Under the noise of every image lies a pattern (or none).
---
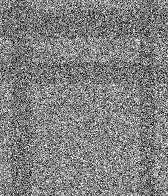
bands of rows crossing bands of columns
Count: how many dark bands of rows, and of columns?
2 and 2
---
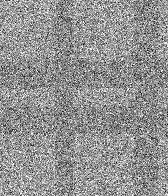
bands of rows crossing bands of columns
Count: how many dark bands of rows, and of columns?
2 and 2
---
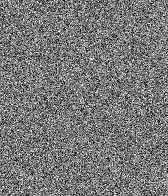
only noise
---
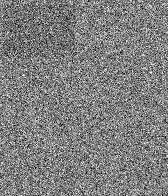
one block
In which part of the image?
top left
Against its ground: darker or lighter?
darker
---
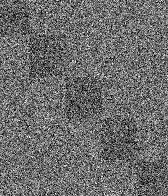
blocks along the diagonal
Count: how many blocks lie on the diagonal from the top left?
5
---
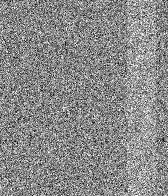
one band of columns
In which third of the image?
right
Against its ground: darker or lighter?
lighter
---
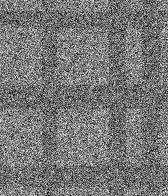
bands of rows crossing bands of columns
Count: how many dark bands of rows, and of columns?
3 and 3
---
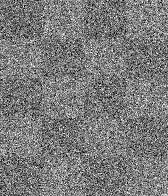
a checkerboard
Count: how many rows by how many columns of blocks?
5 by 4
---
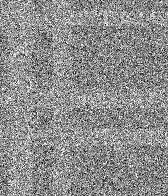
bands of rows crossing bands of columns
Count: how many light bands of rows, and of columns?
3 and 2
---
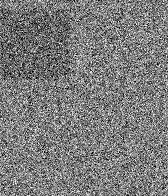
one block
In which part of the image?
top left
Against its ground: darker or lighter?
darker
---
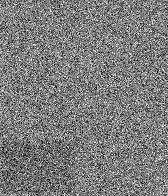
one block
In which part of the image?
bottom left
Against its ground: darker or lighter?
darker
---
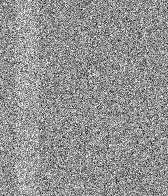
one band of columns
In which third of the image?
left
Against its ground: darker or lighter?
lighter
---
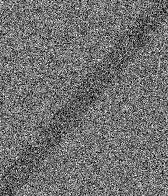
a diagonal band
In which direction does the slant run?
bottom left to top right
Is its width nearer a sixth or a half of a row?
a sixth
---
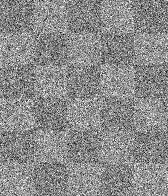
a checkerboard
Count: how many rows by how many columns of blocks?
6 by 5
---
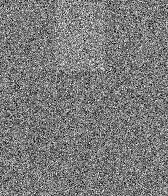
one block
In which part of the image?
top middle
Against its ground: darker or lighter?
lighter
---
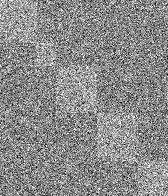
blocks along the diagonal
